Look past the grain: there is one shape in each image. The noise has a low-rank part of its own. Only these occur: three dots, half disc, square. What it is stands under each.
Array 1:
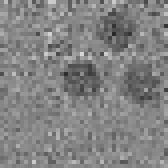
three dots
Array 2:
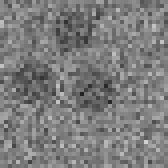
three dots
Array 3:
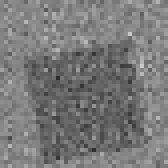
square
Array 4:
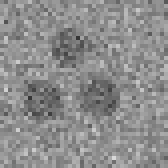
three dots
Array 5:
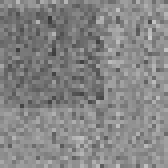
square
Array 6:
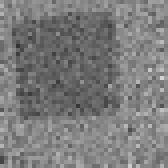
square
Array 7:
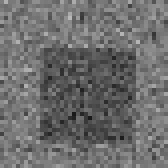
square
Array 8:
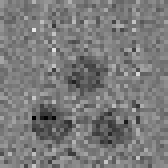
three dots
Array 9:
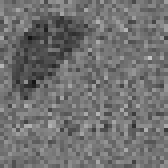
half disc
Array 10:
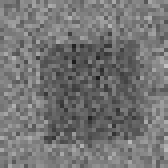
square
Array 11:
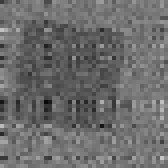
square
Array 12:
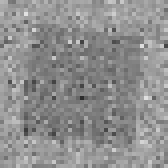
square
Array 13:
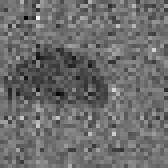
half disc
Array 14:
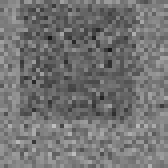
square
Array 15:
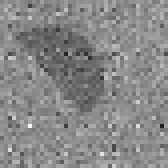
half disc
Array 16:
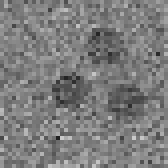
three dots
